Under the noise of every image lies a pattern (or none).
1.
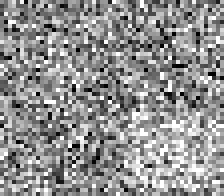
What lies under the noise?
one block
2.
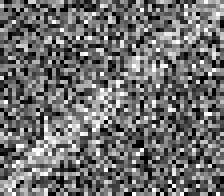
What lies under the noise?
a diagonal band
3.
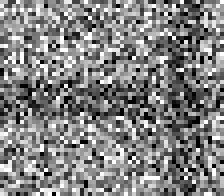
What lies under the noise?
bands of rows crossing bands of columns
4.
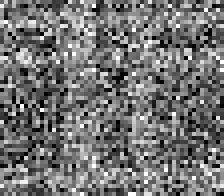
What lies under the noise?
bands of rows crossing bands of columns
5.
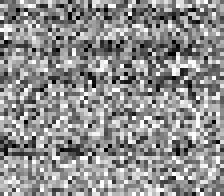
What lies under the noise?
bands of rows
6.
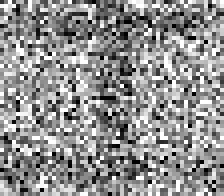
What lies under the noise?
bands of rows crossing bands of columns
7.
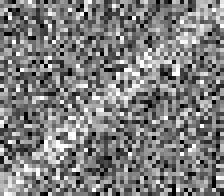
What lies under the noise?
a diagonal band
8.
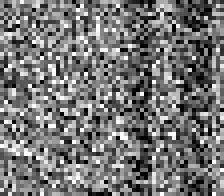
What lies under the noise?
bands of columns
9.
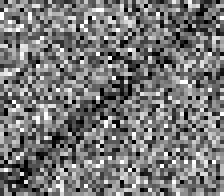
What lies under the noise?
a diagonal band
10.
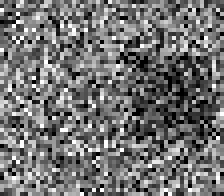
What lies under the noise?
one block
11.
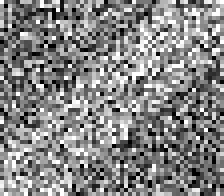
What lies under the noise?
a diagonal band
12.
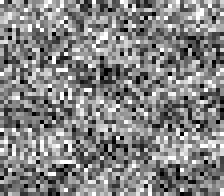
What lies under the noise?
a checkerboard
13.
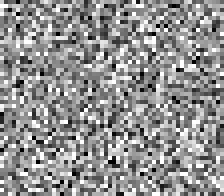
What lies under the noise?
only noise
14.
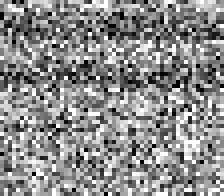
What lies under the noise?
bands of rows
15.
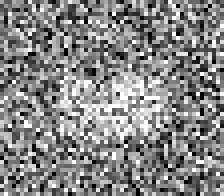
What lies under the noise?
one block
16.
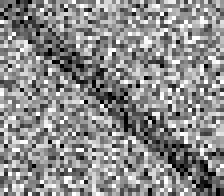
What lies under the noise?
a diagonal band
